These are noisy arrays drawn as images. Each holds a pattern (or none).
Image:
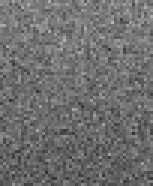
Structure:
a smooth slope
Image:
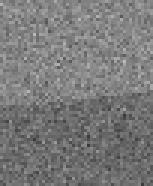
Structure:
a sharp edge
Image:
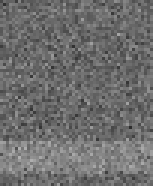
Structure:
one horizontal stripe
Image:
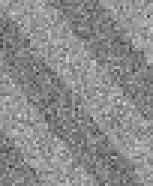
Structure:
diagonal stripes
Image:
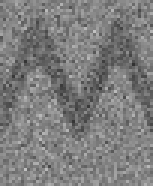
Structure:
a wavy band
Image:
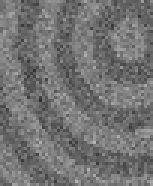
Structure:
rings round one point
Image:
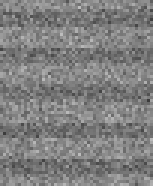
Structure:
horizontal stripes
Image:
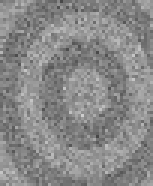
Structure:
rings round one point
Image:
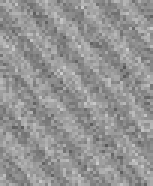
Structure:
diagonal stripes
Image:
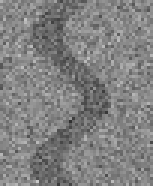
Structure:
a wavy band
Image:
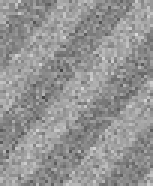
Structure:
diagonal stripes
